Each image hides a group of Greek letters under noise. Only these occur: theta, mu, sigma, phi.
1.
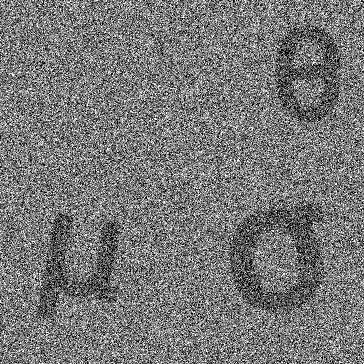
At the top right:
theta
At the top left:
nothing
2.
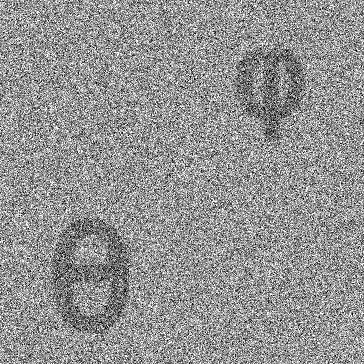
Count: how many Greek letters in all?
2
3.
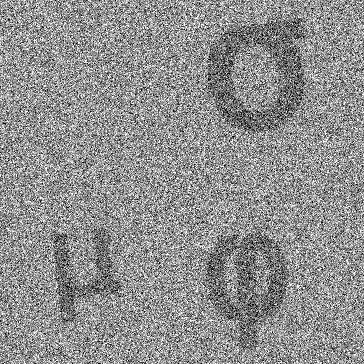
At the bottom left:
mu
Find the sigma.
top right
